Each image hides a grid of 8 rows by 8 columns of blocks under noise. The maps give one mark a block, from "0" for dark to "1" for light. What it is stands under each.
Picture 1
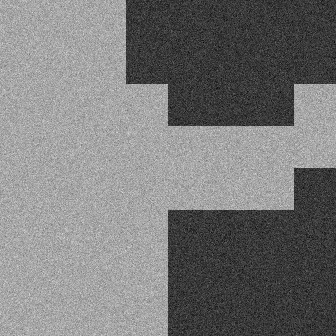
1 1 1 0 0 0 0 0
1 1 1 0 0 0 0 0
1 1 1 1 0 0 0 1
1 1 1 1 1 1 1 1
1 1 1 1 1 1 1 0
1 1 1 1 0 0 0 0
1 1 1 1 0 0 0 0
1 1 1 1 0 0 0 0
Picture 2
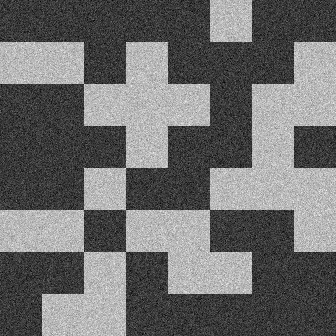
0 0 0 0 0 1 0 0
1 1 0 1 0 0 0 1
0 0 1 1 1 0 1 1
0 0 0 1 0 0 1 0
0 0 1 0 0 1 1 1
1 1 0 1 1 0 0 1
0 0 1 0 1 1 0 0
0 1 1 0 0 0 0 0
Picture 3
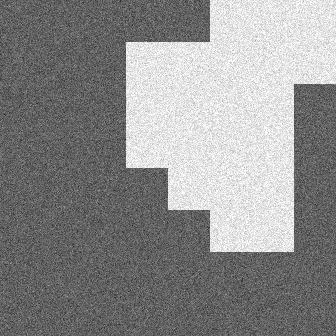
0 0 0 0 0 1 1 1
0 0 0 1 1 1 1 1
0 0 0 1 1 1 1 0
0 0 0 1 1 1 1 0
0 0 0 0 1 1 1 0
0 0 0 0 0 1 1 0
0 0 0 0 0 0 0 0
0 0 0 0 0 0 0 0
